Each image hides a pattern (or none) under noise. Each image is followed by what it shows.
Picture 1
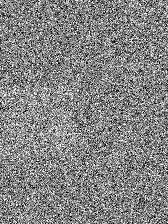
one block
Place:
middle left
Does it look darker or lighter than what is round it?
lighter
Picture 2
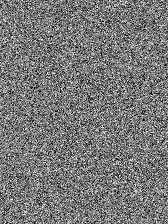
only noise
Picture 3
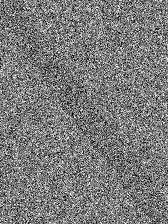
a diagonal band
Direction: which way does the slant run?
top left to bottom right
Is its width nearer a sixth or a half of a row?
a sixth
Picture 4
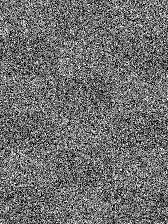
a checkerboard
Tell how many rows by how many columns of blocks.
6 by 3
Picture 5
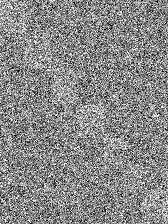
blocks along the diagonal
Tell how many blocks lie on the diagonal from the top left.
7
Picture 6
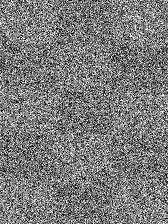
a checkerboard
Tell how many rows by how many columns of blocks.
5 by 3
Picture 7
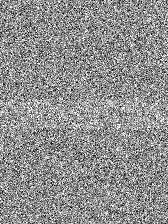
one band of rows
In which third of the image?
middle
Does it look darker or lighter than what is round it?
lighter
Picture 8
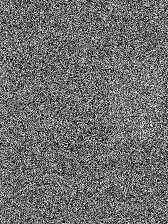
one block
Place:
middle right
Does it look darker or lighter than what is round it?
lighter
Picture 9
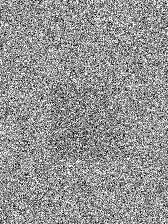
one block
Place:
centre
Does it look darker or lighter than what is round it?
darker
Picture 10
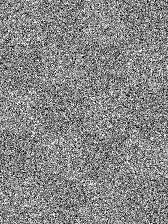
a checkerboard
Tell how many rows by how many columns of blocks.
5 by 4
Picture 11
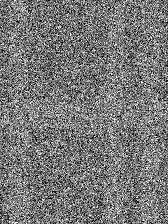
bands of rows crossing bands of columns
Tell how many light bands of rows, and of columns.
1 and 3
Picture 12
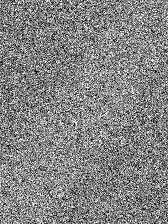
a diagonal band
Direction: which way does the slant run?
bottom left to top right
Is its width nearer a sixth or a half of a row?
a half
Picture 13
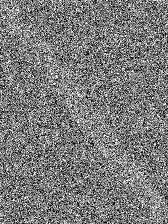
a diagonal band
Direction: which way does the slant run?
top left to bottom right
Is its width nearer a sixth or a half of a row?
a sixth
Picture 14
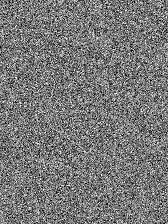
only noise
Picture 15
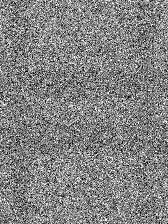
bands of rows crossing bands of columns
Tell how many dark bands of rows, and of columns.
2 and 2
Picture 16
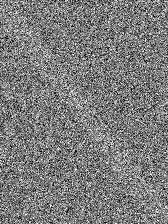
a diagonal band
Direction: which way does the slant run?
top left to bottom right
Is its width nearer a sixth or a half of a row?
a sixth
